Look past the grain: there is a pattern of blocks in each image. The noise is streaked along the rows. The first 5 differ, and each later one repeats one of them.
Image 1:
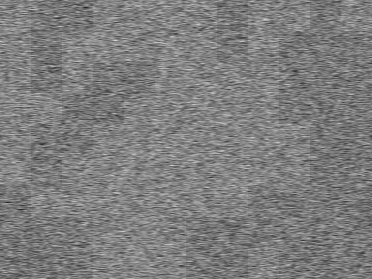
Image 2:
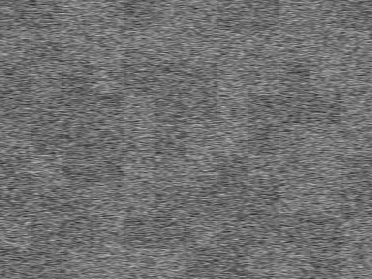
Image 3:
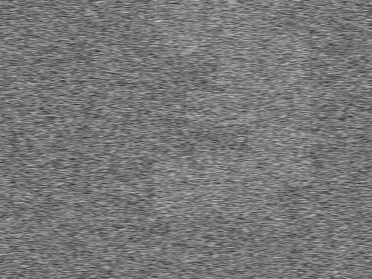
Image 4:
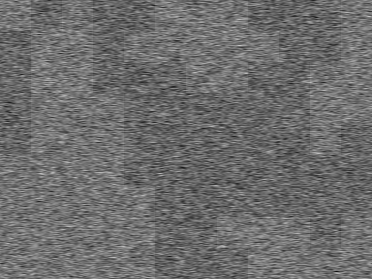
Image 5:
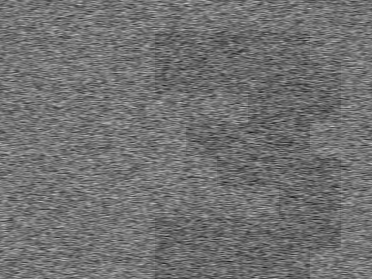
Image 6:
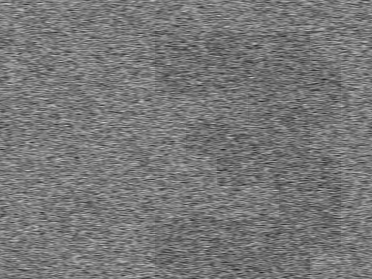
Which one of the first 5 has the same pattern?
5
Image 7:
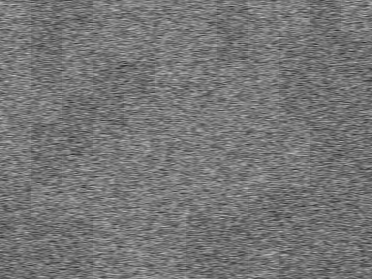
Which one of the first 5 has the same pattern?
1
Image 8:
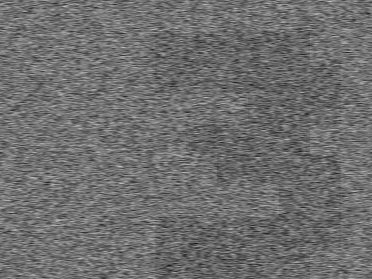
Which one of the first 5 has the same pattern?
5
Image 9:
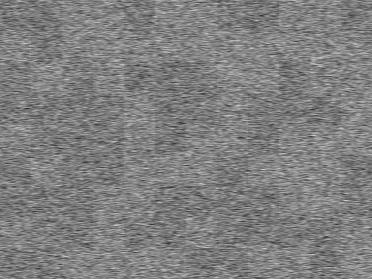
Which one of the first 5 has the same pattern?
2
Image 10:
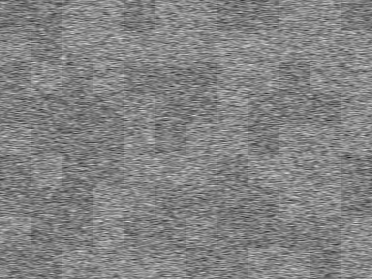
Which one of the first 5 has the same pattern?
2
